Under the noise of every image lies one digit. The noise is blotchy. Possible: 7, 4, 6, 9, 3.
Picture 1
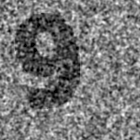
9
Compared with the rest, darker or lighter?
darker
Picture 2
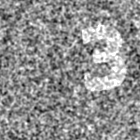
3
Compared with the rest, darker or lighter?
lighter
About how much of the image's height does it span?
half
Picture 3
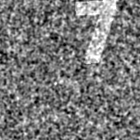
7
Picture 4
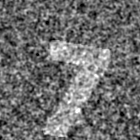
7
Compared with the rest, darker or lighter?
lighter
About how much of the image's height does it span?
two thirds
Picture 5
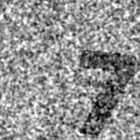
7
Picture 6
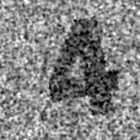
4
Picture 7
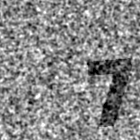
7
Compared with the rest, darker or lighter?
darker
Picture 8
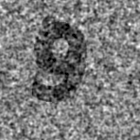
9
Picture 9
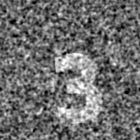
3
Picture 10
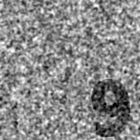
9
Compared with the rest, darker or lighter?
darker
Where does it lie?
bottom right
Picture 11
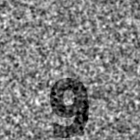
9
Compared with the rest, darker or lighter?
darker
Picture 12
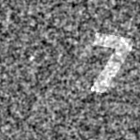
7
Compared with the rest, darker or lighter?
lighter
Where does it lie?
middle right
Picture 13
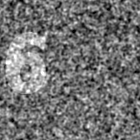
6
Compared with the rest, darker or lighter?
lighter
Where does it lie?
middle left
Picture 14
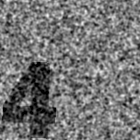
4
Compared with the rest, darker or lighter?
darker
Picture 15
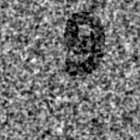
9
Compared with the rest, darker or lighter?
darker
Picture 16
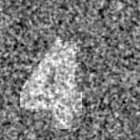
4
